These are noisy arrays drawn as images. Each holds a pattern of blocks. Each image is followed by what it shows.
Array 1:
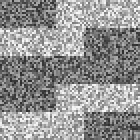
the same after a half turn
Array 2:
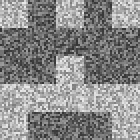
left and right mirror each other
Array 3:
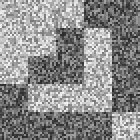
mirrored about the diagonal from the top left
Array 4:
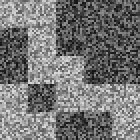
mirrored about the diagonal from the bottom left
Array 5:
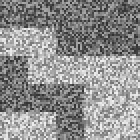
no symmetry
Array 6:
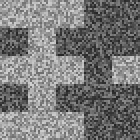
top and bottom mirror each other
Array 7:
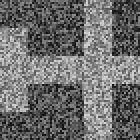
top and bottom mirror each other
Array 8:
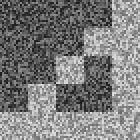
mirrored about the diagonal from the top left
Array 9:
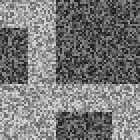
mirrored about the diagonal from the bottom left
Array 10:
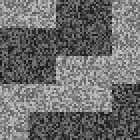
no symmetry
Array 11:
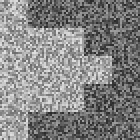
top and bottom mirror each other
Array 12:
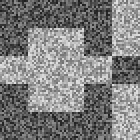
top and bottom mirror each other
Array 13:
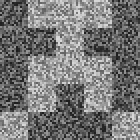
left and right mirror each other
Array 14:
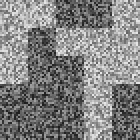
no symmetry
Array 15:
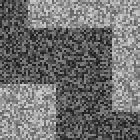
mirrored about the diagonal from the bottom left
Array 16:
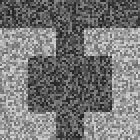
left and right mirror each other
